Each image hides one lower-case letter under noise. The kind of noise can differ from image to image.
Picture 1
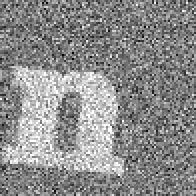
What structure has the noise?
low rank plus noise
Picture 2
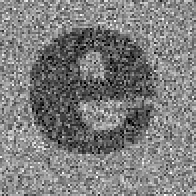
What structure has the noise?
low rank plus noise
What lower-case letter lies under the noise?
e
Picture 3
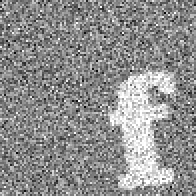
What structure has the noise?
independent entries
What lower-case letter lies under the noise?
f
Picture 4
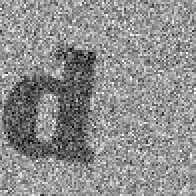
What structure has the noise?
independent entries
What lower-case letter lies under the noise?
d
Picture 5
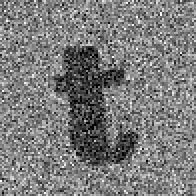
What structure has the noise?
independent entries
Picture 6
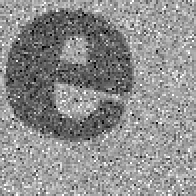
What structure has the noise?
heavy tails
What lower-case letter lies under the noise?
e
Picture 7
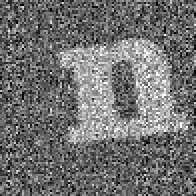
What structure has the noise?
columns of uneven size
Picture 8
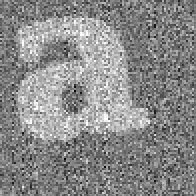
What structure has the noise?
columns of uneven size
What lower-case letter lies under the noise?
a
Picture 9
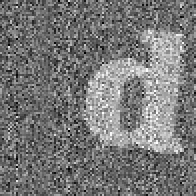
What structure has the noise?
columns of uneven size
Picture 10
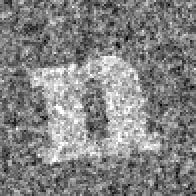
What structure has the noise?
blotchy
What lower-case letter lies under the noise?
n
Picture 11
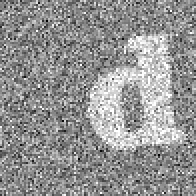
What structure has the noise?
independent entries
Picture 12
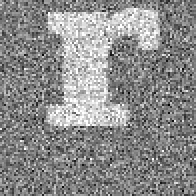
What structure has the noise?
low rank plus noise
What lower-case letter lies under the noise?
r
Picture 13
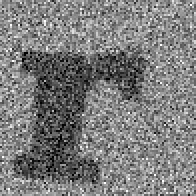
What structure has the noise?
independent entries
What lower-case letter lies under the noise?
r
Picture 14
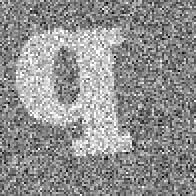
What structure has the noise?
low rank plus noise
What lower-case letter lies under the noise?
q
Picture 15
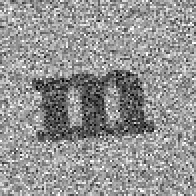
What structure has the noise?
independent entries
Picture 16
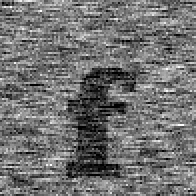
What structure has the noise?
streaked along the rows
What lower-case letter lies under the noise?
f
